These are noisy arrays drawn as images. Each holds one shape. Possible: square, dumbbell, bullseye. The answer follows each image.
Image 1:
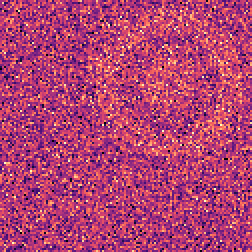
bullseye
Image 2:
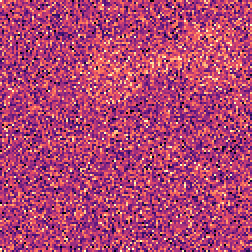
dumbbell
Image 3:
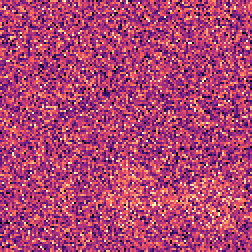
dumbbell
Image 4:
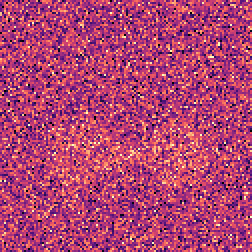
dumbbell
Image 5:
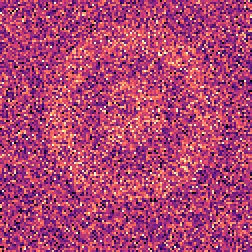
bullseye
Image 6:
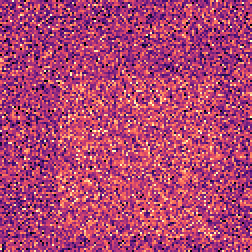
square
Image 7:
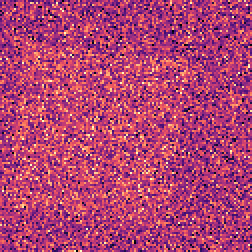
square
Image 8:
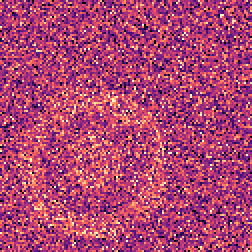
bullseye
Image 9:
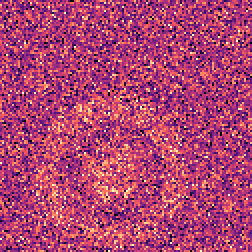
bullseye
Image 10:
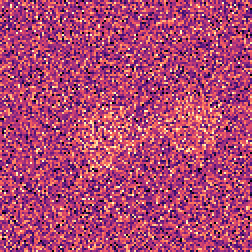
dumbbell
